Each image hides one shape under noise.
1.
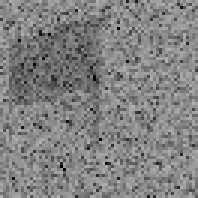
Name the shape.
flag
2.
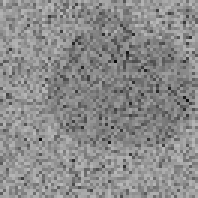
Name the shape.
apple
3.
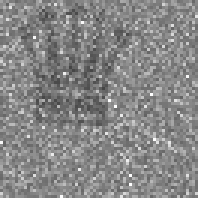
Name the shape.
chess queen
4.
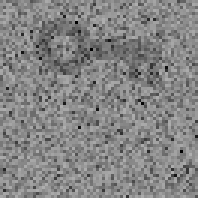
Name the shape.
key
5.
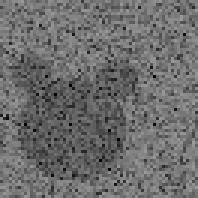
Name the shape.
bear's head
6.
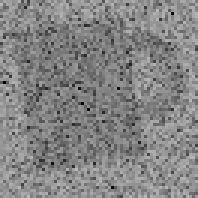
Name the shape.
cup
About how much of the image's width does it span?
nearly all
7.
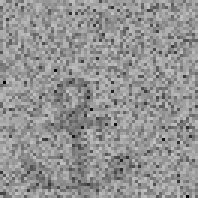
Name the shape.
anchor
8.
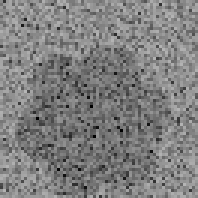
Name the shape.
flower
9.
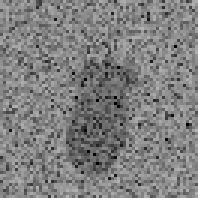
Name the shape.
footprint
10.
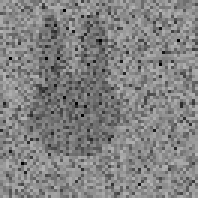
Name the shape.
rabbit's head
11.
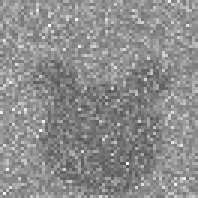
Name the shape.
bear's head
